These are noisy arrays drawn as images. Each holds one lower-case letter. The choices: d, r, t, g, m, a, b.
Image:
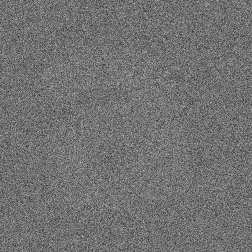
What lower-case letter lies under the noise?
a
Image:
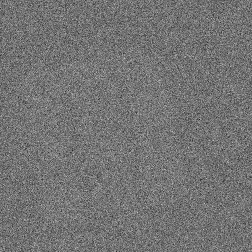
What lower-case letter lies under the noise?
m
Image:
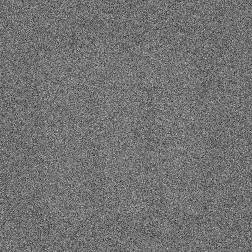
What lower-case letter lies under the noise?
m
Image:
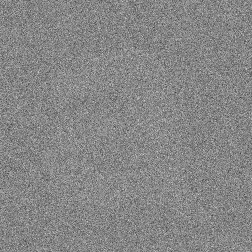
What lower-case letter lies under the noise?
a
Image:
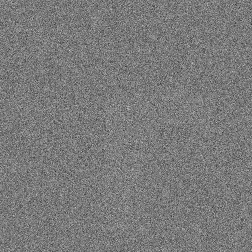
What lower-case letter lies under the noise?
r
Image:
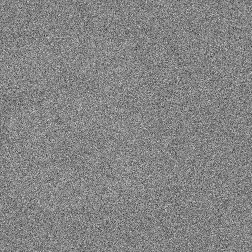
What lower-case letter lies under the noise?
a
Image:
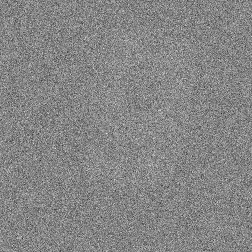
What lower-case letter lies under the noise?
g
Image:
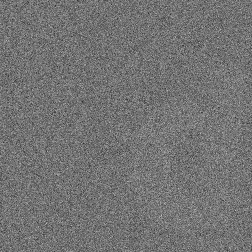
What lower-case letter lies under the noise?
d
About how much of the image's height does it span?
two thirds
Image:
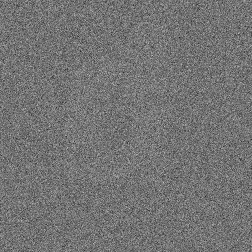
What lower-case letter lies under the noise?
d
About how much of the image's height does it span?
two thirds
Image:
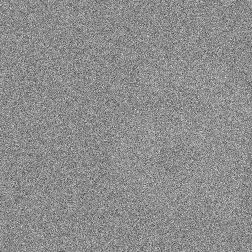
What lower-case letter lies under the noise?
a
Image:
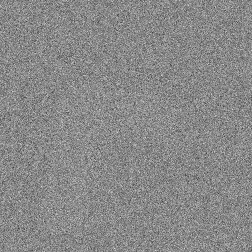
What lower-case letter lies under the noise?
r
